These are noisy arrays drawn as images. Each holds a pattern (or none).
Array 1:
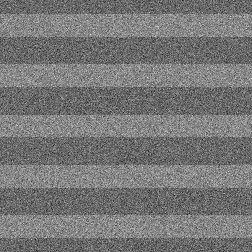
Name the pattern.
horizontal stripes
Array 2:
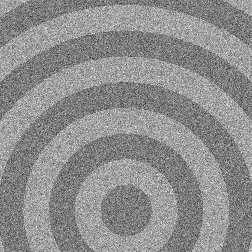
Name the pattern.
rings round one point
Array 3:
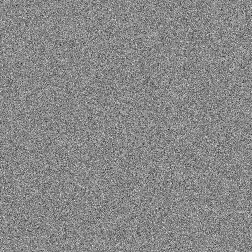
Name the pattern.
only noise
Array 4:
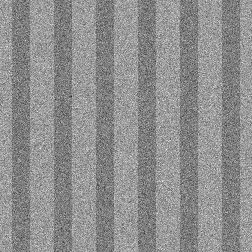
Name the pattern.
vertical stripes
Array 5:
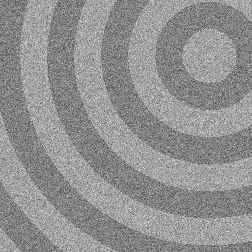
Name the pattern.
rings round one point
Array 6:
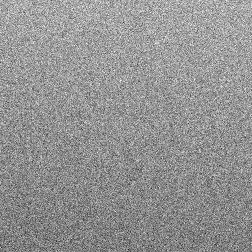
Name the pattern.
a smooth slope
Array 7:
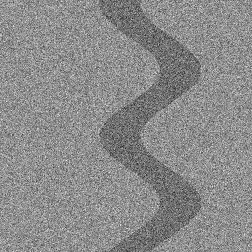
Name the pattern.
a wavy band
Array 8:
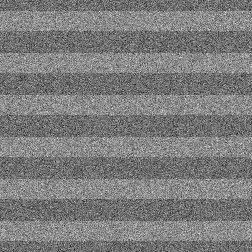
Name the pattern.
horizontal stripes
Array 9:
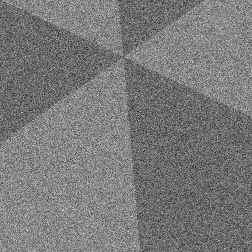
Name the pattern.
spokes from one point
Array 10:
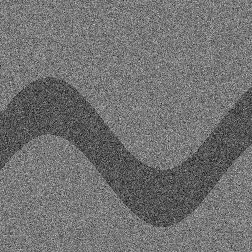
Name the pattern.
a wavy band
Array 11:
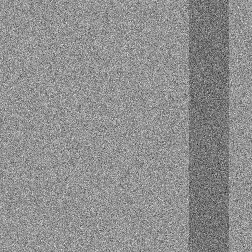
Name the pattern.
one vertical stripe
